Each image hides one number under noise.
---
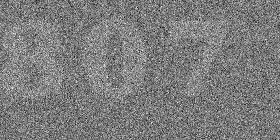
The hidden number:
807
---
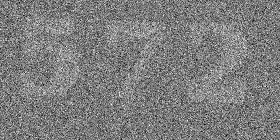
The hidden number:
572
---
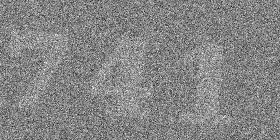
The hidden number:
741
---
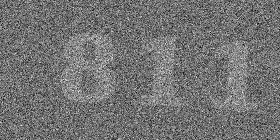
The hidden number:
811
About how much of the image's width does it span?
two thirds
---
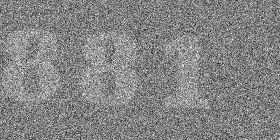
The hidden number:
881
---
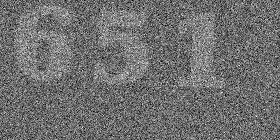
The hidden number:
651
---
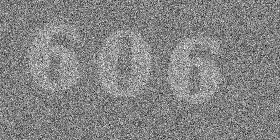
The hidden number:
606
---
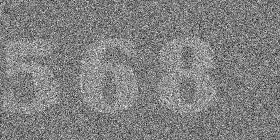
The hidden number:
568
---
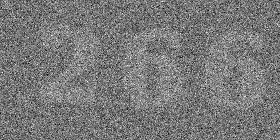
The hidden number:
266
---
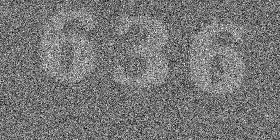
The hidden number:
636
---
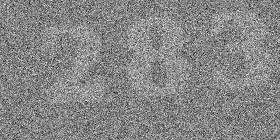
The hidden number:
283
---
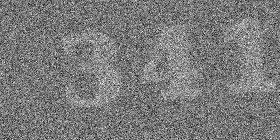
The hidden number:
341
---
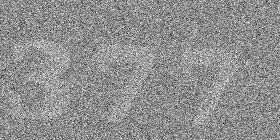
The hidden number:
377
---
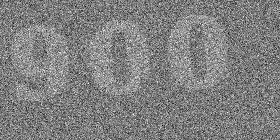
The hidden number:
900
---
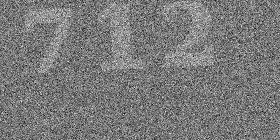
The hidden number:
712
